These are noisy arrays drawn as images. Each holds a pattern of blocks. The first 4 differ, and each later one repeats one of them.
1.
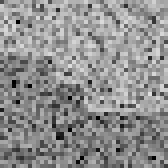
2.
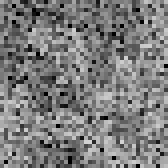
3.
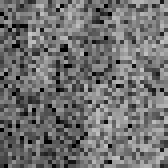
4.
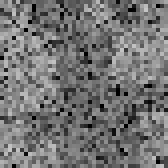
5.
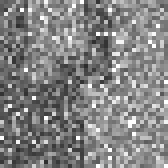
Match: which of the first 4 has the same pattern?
3
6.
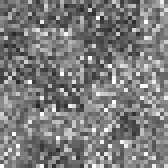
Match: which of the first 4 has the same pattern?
2
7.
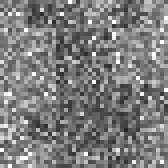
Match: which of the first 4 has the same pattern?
4
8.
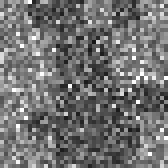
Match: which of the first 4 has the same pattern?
4
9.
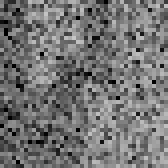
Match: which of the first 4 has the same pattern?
3
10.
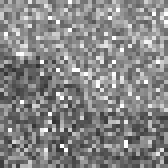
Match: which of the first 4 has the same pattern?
1
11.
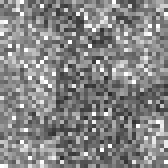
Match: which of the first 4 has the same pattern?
4
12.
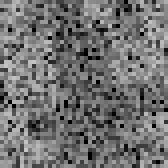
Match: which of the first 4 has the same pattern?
4
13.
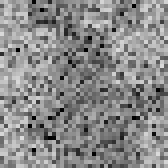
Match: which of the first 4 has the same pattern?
4
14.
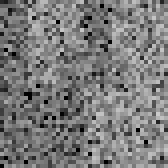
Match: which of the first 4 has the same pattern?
3
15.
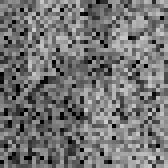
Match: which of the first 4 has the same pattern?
3
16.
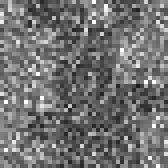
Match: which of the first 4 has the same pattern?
4
